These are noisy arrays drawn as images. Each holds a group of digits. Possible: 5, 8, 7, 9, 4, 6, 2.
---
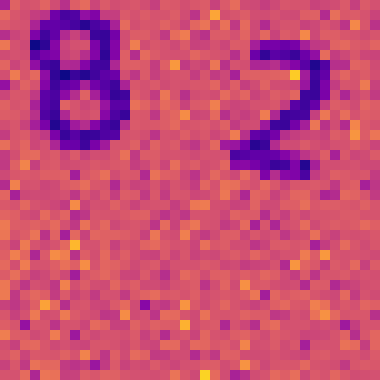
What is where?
top left: 8; top right: 2
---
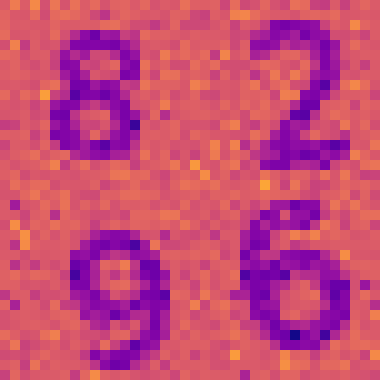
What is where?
top left: 8; top right: 2; bottom left: 9; bottom right: 6
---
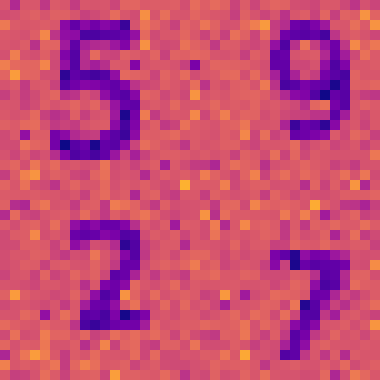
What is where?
top left: 5; top right: 9; bottom left: 2; bottom right: 7
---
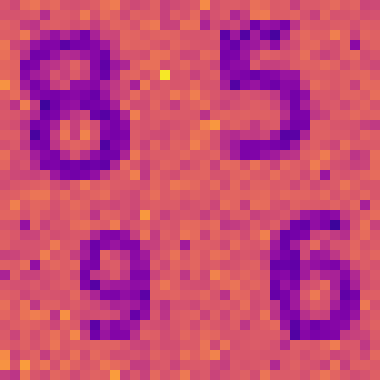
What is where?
top left: 8; top right: 5; bottom left: 9; bottom right: 6
